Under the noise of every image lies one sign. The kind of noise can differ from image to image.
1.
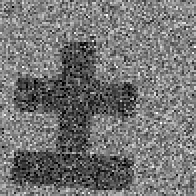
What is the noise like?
independent entries
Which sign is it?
plus-minus sign
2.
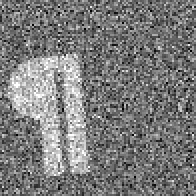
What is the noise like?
low rank plus noise
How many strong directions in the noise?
three or four
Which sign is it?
pilcrow
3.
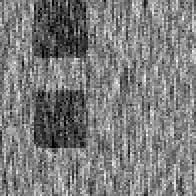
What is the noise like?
streaked along the columns
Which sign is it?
colon
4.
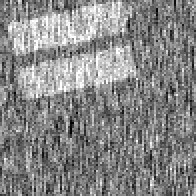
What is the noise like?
streaked along the columns
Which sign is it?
equals sign
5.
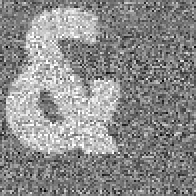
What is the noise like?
rows of uneven size
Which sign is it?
ampersand
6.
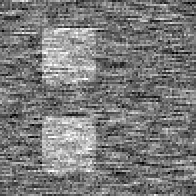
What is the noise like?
streaked along the rows
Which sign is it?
colon
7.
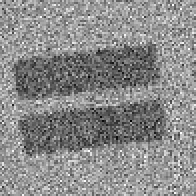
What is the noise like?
low rank plus noise
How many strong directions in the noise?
three or four
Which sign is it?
equals sign
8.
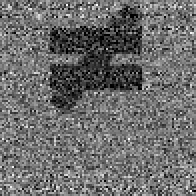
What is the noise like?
rows of uneven size
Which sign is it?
not-equal sign
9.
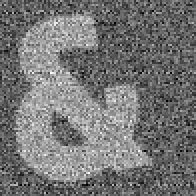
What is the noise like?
rows of uneven size
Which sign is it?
ampersand
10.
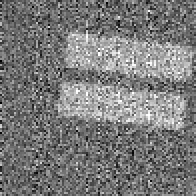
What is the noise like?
columns of uneven size
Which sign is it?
equals sign
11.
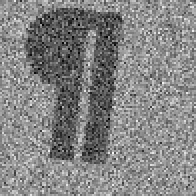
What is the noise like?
low rank plus noise
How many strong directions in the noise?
two
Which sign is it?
pilcrow
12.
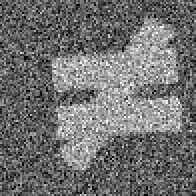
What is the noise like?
independent entries
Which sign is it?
not-equal sign
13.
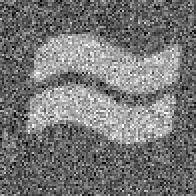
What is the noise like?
low rank plus noise
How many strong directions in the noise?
two
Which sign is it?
approximately sign
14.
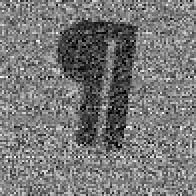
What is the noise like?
rows of uneven size
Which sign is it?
pilcrow
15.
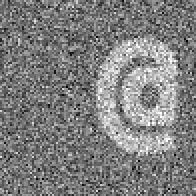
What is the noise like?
low rank plus noise
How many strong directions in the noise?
one
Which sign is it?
at sign
